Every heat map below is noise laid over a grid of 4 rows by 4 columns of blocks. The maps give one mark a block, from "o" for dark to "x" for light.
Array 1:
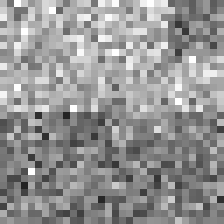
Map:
x x x o
x x x x
o o o o
o o o o
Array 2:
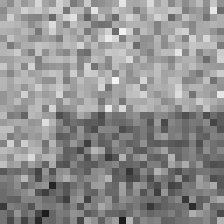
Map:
x x x x
x x x x
x o o o
o o o o
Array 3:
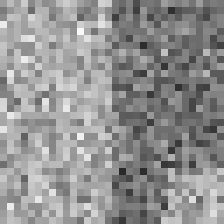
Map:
x x o o
x x o o
x x o o
x x o x
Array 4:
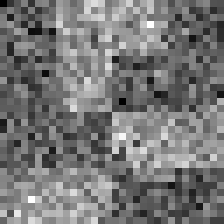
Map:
o x x o
o x o o
o o x x
x x o o
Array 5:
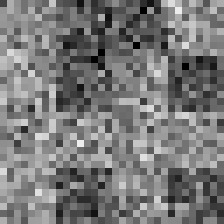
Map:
x o o x
x o x o
x x x x
x o x o
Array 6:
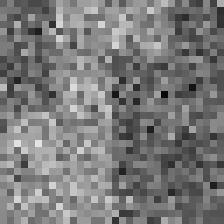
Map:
o x x o
o x o o
x x o o
x x o o
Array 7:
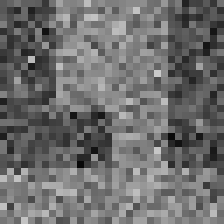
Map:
o x x o
o x x o
o o x o
x x x x
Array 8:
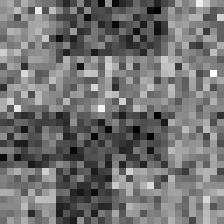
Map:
x o o x
x x x x
o o o x
x o x x
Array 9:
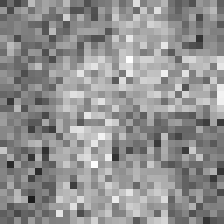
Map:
o o x o
o x x x
o x o o
o x x o
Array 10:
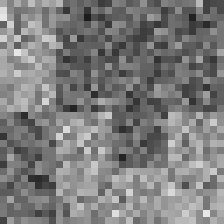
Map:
x o o o
x o o o
o x o x
o x x x
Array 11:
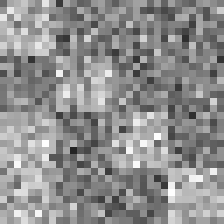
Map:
x o o o
o x o o
x o x o
x o o x
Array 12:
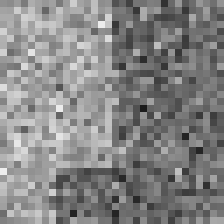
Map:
x x o o
x x o o
x x o o
x o o o
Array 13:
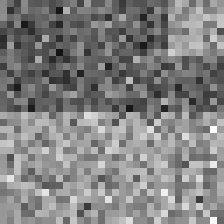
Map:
o o o x
o o o o
x x x x
x x x x
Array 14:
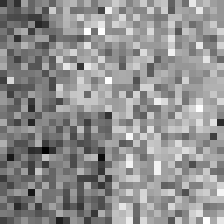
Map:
o x x x
o x x x
o o x x
o o x x
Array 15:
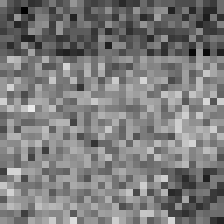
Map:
o o o o
x x x x
x x x x
x x x o
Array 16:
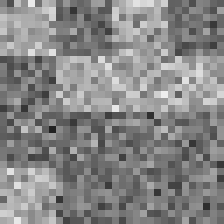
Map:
x o x o
o x x x
o o o o
x o o o
